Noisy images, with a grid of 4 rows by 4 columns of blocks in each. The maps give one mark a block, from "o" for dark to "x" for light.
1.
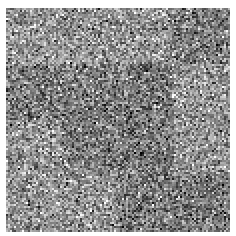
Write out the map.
xxxo
ooox
xoox
xxoo
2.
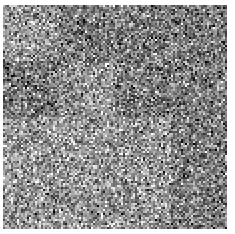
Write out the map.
xooo
oxoo
xxxo
xxxo
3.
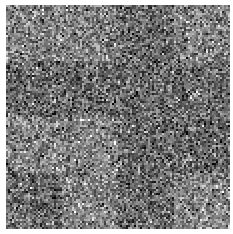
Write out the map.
xxox
oooo
xxoo
oxox
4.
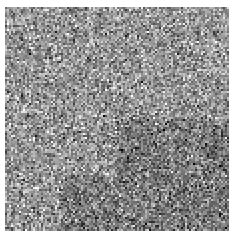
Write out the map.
xxxx
xxxx
xxoo
xooo
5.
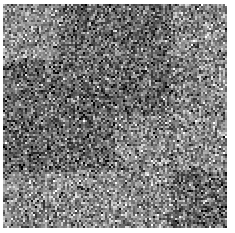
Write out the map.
xoox
ooox
ooxx
xxxo
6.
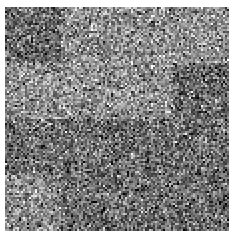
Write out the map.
oxxx
xxxo
oooo
xooo
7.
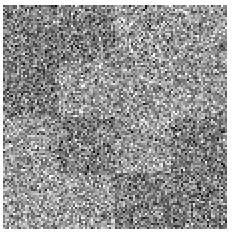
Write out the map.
ooxx
oxxx
xoxo
xxoo
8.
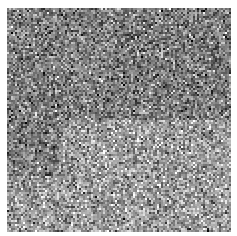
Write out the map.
oooo
oooo
oxxx
xxxx
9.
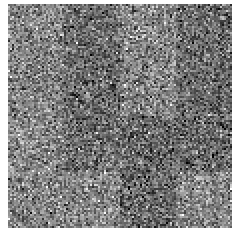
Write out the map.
xoxo
xoxo
xooo
xxox
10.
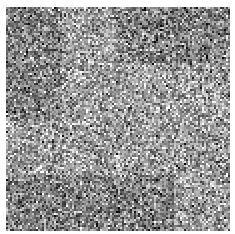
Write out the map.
oxoo
oxxx
xxxx
ooox
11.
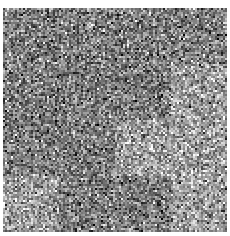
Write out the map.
oooo
ooox
ooxx
xoox
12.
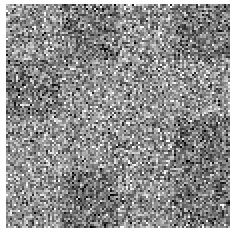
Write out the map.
xoxo
oxxx
xxxo
xoxo
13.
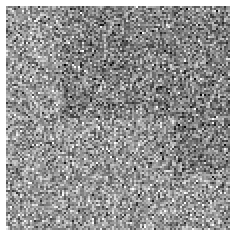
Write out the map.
xooo
xooo
xxxo
xxxx
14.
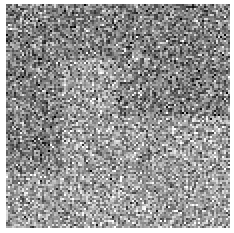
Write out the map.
oooo
oxoo
oxxx
xxxx
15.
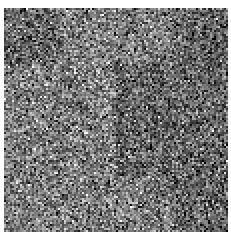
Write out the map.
oxxo
xxoo
xxoo
xxxo
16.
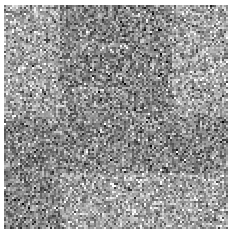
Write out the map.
xoox
xoox
oooo
oxxx
